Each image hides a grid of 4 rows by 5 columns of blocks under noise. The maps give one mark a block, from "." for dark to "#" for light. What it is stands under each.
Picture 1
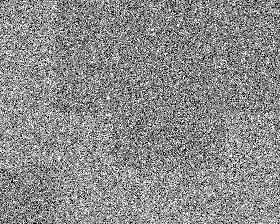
# . . . .
# . . . .
# # . . #
. # # # #
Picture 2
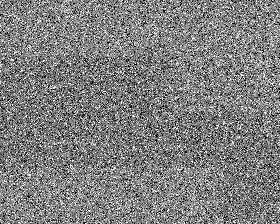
# # # # #
. . . # #
. . . . .
# # # # .
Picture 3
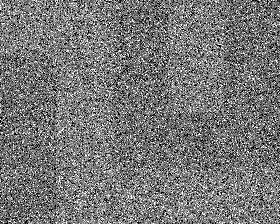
# # . # .
. # . # .
. # . . .
. # # # #
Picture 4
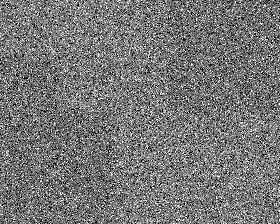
# # # . .
. # # . .
. . # # #
. . # # #
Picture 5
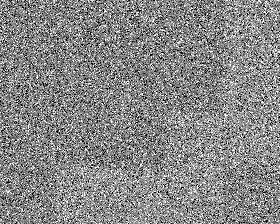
. . . . #
. . . . #
. . . # #
. # # # .
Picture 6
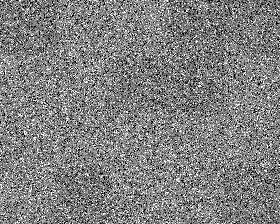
. # # . .
# # . . #
# # # # #
# . # # .
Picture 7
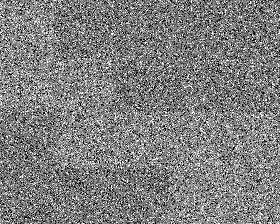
# . . . .
# # . . .
. # # # #
. . . # #
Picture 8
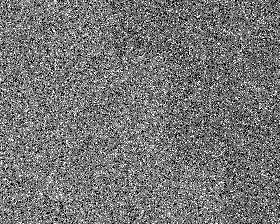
# # . . .
# # # . .
# # # . .
# # # # .
